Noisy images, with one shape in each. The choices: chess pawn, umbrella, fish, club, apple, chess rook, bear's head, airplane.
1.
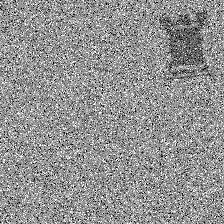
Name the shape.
chess rook
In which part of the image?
top right
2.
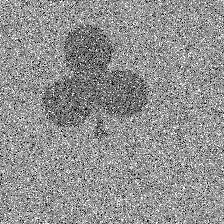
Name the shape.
club
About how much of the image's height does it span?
half
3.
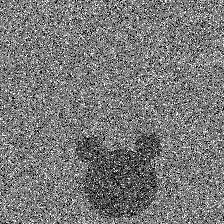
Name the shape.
bear's head
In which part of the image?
bottom middle
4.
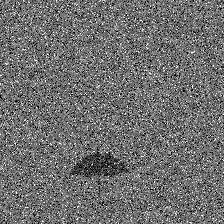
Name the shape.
umbrella
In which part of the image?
bottom middle
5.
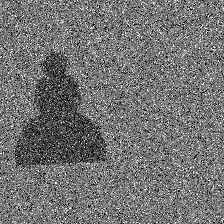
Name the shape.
chess pawn
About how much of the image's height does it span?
half
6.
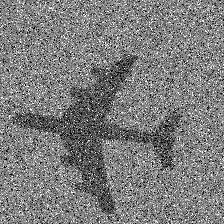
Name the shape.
airplane
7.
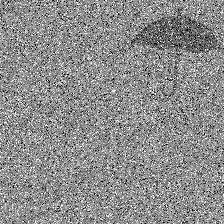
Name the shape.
umbrella
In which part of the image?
top right
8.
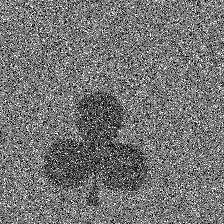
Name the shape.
club
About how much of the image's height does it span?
half
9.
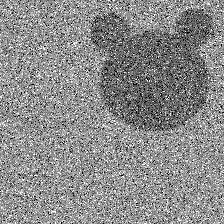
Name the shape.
bear's head
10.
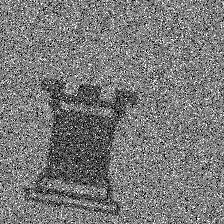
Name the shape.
chess rook
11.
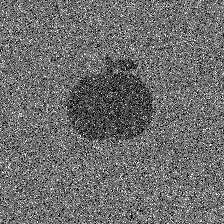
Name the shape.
apple
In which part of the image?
centre
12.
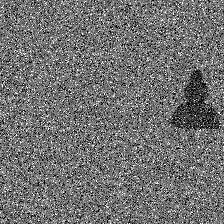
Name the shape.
chess pawn
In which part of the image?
middle right
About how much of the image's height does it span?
a quarter
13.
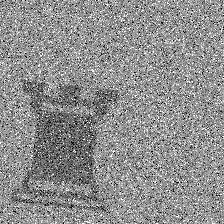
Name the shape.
chess rook
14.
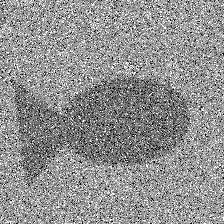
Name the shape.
fish
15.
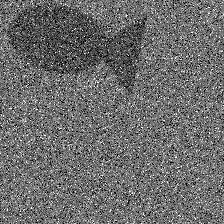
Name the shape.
fish
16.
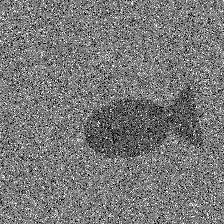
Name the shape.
fish
